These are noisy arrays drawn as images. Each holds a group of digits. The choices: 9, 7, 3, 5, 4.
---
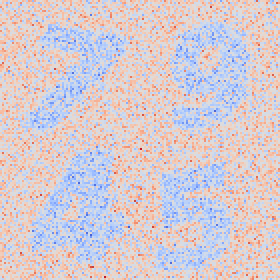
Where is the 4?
bottom left
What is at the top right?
9
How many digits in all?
4
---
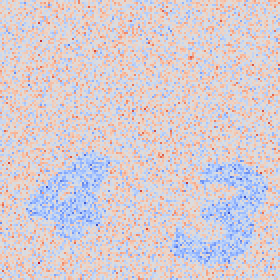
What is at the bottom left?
4
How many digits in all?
2
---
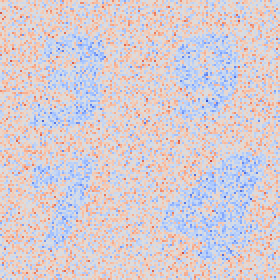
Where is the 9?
top right
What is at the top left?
3
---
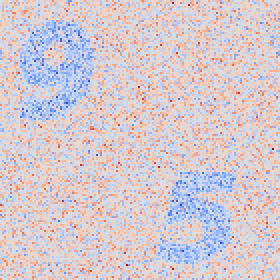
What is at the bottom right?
5
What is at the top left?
9
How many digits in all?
2
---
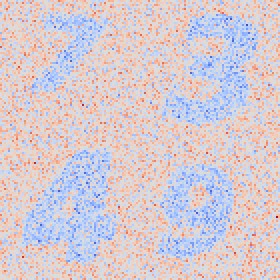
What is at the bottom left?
4
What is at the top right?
3
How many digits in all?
4
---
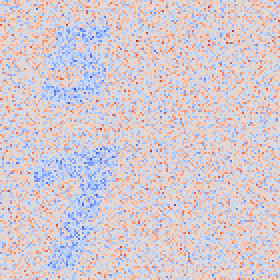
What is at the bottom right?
nothing
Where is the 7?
bottom left
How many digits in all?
2
